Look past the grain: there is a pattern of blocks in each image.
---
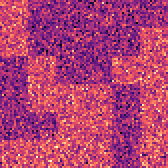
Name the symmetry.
no symmetry
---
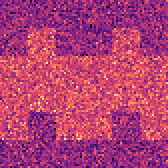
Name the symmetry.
left and right mirror each other
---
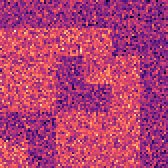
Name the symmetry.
mirrored about the diagonal from the bottom left
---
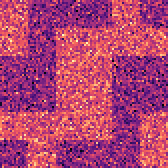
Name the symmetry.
the same after a half turn
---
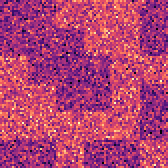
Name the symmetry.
mirrored about the diagonal from the top left
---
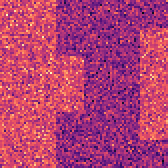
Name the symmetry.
top and bottom mirror each other
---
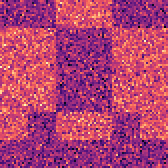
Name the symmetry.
left and right mirror each other
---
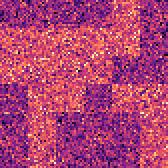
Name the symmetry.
no symmetry
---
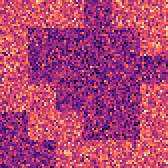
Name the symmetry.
mirrored about the diagonal from the bottom left
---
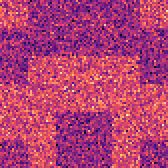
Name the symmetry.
left and right mirror each other
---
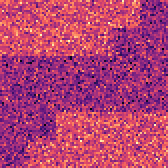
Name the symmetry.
the same after a half turn
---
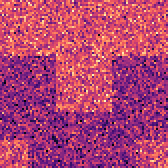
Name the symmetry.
left and right mirror each other
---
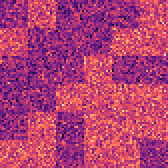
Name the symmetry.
mirrored about the diagonal from the top left
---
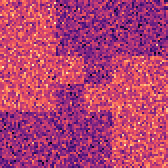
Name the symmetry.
the same after a half turn
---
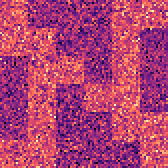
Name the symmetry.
the same after a half turn
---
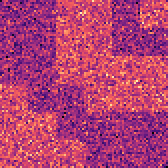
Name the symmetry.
mirrored about the diagonal from the bottom left
